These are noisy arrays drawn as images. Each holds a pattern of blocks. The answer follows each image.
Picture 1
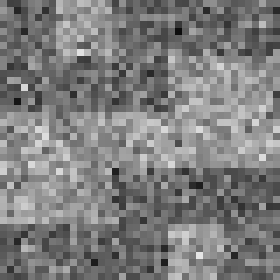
the same after a half turn
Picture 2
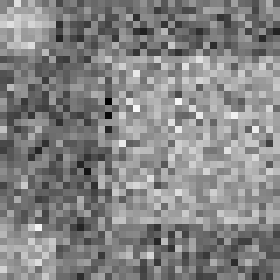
top and bottom mirror each other
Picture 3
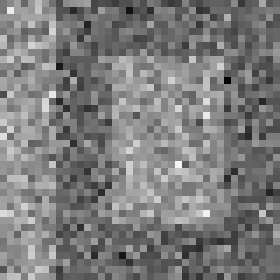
top and bottom mirror each other
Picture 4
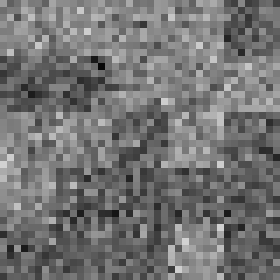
no symmetry
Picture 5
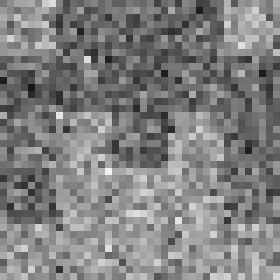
left and right mirror each other
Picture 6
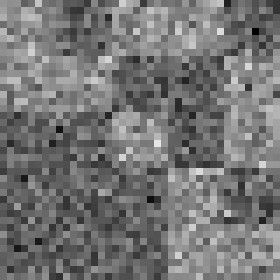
mirrored about the diagonal from the bottom left
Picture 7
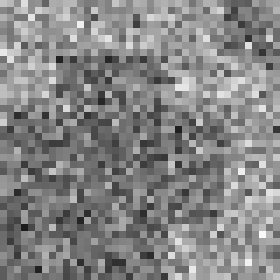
mirrored about the diagonal from the bottom left
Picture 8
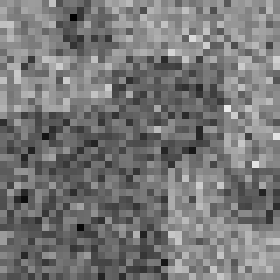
mirrored about the diagonal from the bottom left
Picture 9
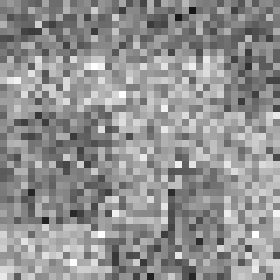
no symmetry
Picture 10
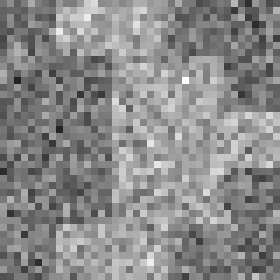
top and bottom mirror each other
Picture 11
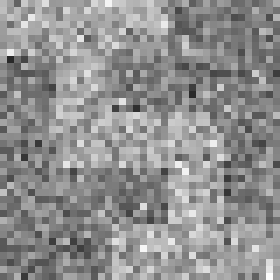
the same after a half turn
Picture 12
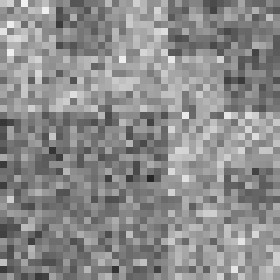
mirrored about the diagonal from the bottom left
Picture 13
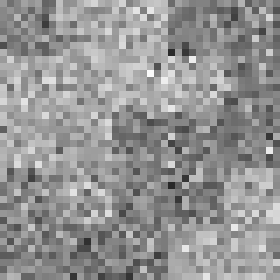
mirrored about the diagonal from the top left
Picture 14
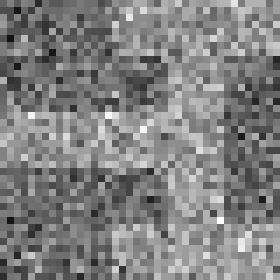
top and bottom mirror each other
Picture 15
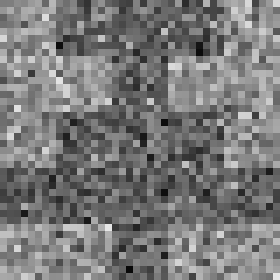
left and right mirror each other
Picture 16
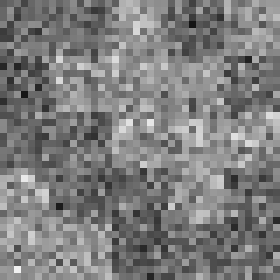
mirrored about the diagonal from the bottom left
